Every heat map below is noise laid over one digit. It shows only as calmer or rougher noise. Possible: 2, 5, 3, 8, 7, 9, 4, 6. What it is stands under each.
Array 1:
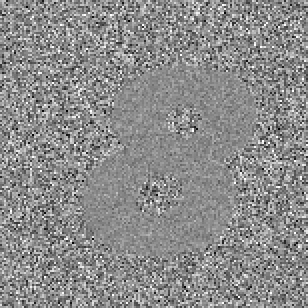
8
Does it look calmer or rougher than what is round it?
calmer
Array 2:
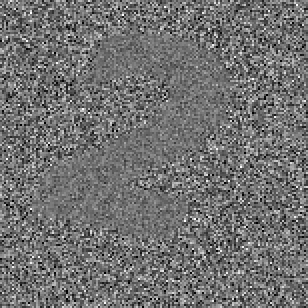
2
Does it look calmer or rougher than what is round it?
calmer
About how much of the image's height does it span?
two thirds
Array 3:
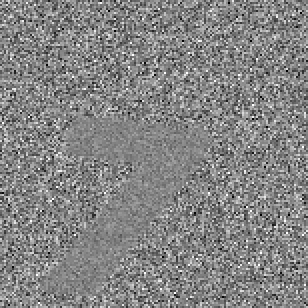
7
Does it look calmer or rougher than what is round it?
calmer
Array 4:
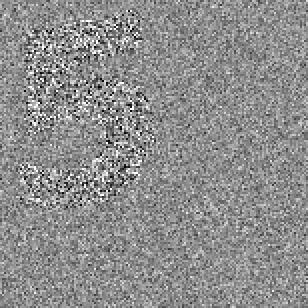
5
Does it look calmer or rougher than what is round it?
rougher
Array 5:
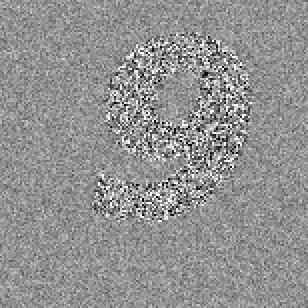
9
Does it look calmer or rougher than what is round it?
rougher
